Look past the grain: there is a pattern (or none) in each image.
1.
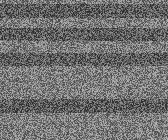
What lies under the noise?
bands of rows
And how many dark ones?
4
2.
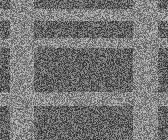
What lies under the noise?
bands of rows crossing bands of columns
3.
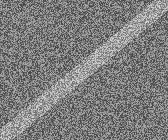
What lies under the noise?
a diagonal band
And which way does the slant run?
bottom left to top right
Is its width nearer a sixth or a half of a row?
a sixth
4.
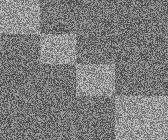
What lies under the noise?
blocks along the diagonal
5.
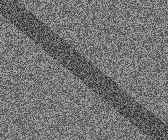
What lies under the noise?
a diagonal band
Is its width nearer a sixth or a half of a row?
a sixth
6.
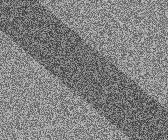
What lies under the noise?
a diagonal band
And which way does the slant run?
top left to bottom right
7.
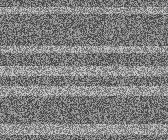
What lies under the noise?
bands of rows
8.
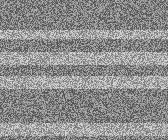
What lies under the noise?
bands of rows
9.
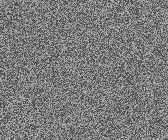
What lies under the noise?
only noise
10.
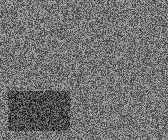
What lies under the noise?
one block
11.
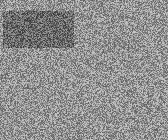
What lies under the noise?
one block
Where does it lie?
top left
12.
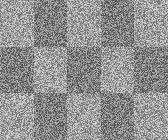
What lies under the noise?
a checkerboard
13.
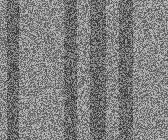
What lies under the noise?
bands of columns
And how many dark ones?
4
